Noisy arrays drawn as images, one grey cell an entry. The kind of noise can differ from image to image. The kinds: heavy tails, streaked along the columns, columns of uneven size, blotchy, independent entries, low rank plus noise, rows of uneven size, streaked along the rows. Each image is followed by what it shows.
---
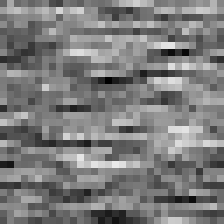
streaked along the rows
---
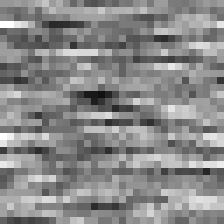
streaked along the rows
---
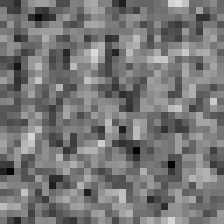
blotchy
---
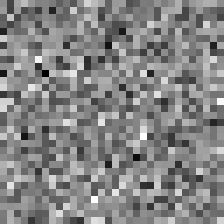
independent entries
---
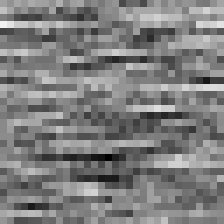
streaked along the rows
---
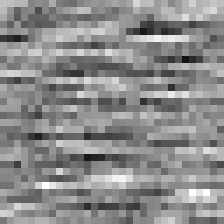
streaked along the rows
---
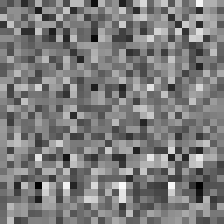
low rank plus noise
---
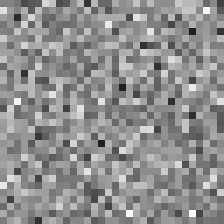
independent entries
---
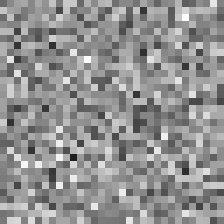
independent entries
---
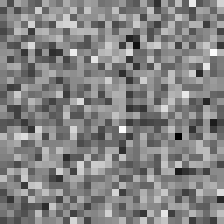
independent entries
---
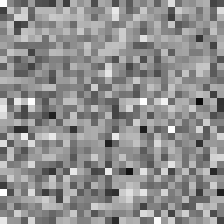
low rank plus noise
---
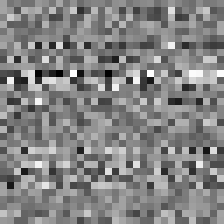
rows of uneven size
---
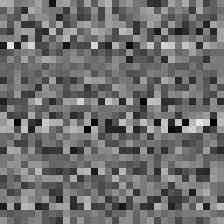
rows of uneven size
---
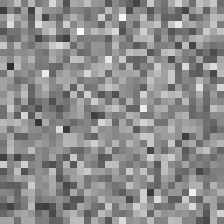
independent entries
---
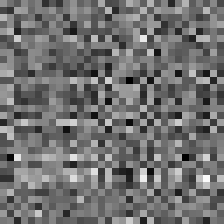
low rank plus noise
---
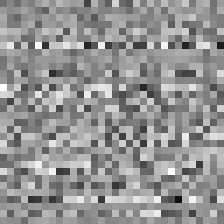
rows of uneven size
